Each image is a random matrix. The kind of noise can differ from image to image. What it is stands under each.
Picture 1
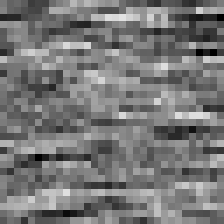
streaked along the rows
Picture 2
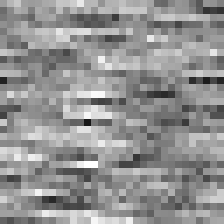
streaked along the rows
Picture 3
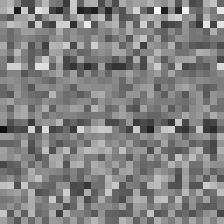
rows of uneven size
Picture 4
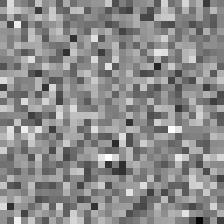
independent entries
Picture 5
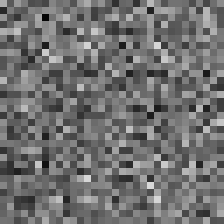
low rank plus noise
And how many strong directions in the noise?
five to eight
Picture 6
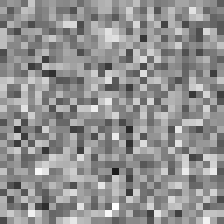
low rank plus noise
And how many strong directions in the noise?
five to eight
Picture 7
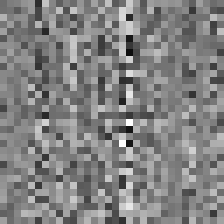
columns of uneven size
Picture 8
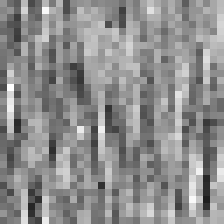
streaked along the columns
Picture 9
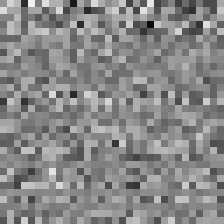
rows of uneven size
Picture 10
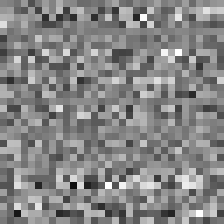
rows of uneven size
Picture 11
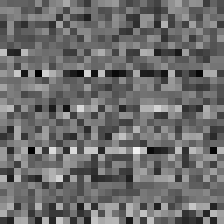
rows of uneven size
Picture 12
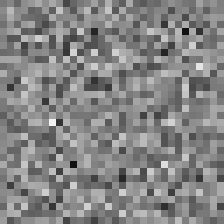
low rank plus noise
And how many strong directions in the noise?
five to eight
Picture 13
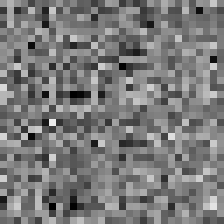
low rank plus noise
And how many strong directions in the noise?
three or four
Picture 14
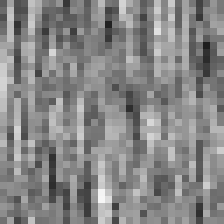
streaked along the columns
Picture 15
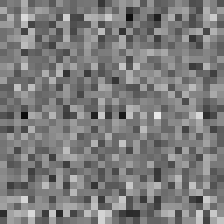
low rank plus noise
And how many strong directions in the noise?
two
